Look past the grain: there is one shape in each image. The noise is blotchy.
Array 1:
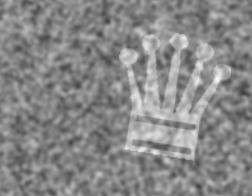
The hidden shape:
chess queen
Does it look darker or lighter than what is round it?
lighter
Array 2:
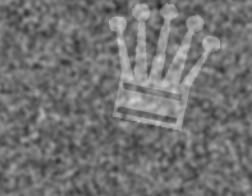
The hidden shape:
chess queen
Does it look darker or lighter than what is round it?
lighter
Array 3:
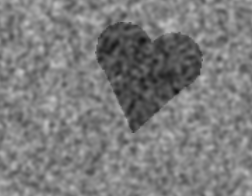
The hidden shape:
heart
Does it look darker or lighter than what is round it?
darker
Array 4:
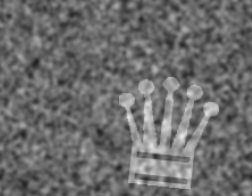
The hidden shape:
chess queen
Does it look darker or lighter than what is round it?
lighter
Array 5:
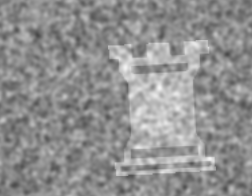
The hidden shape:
chess rook
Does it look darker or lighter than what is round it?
lighter
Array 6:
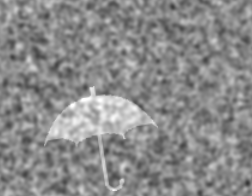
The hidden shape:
umbrella
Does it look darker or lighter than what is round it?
lighter
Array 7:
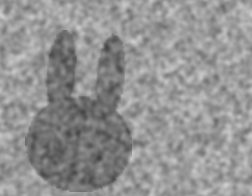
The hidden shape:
rabbit's head
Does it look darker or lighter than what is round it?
darker
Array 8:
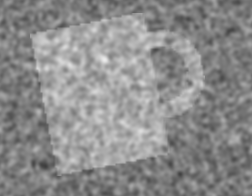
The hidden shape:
cup
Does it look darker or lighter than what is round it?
lighter
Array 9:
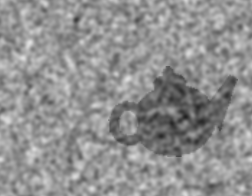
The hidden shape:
teapot
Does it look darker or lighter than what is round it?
darker
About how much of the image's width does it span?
half
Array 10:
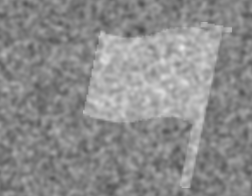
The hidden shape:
flag
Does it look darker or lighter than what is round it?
lighter
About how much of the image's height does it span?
nearly all
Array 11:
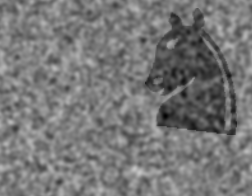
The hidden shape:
chess knight
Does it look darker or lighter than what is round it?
darker
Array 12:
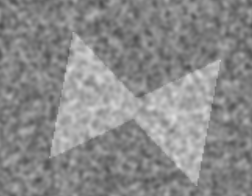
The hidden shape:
bow tie
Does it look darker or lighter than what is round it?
lighter
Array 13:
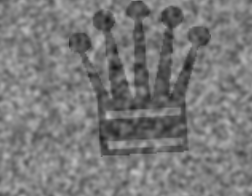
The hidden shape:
chess queen
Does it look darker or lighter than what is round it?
darker
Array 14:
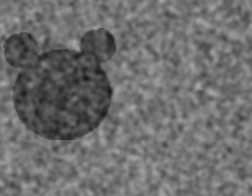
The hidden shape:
bear's head
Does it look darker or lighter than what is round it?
darker
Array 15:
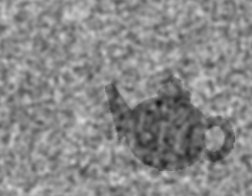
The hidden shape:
teapot
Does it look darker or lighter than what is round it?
darker
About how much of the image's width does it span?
half
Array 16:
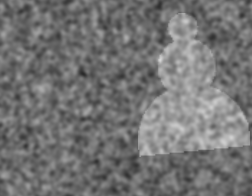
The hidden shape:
chess pawn
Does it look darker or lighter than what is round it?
lighter
